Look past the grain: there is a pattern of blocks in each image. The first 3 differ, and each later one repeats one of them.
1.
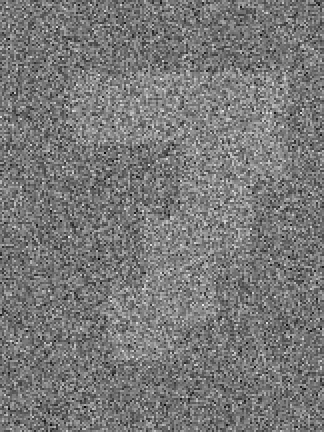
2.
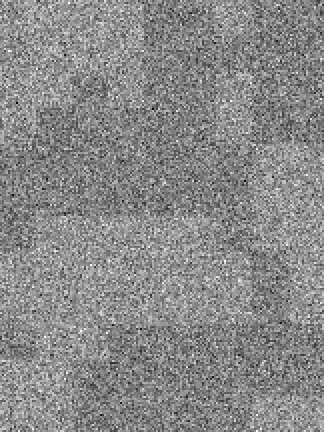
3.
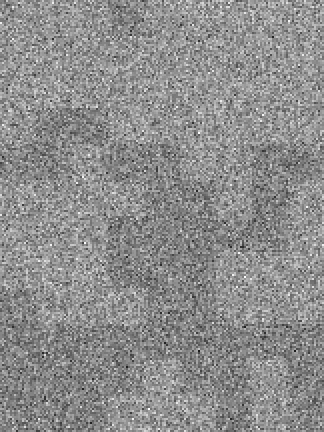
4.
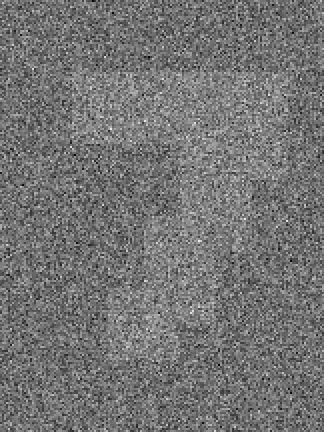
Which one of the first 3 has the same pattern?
1
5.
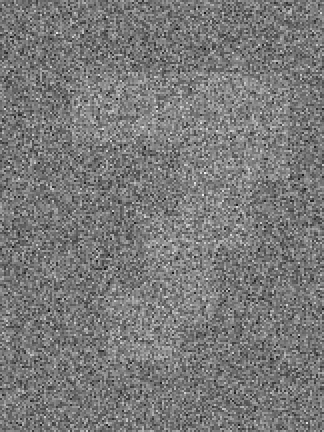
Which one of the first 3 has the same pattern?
1
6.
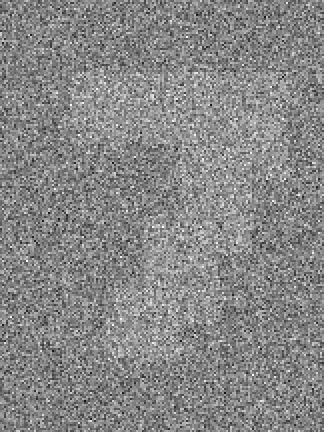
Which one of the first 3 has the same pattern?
1
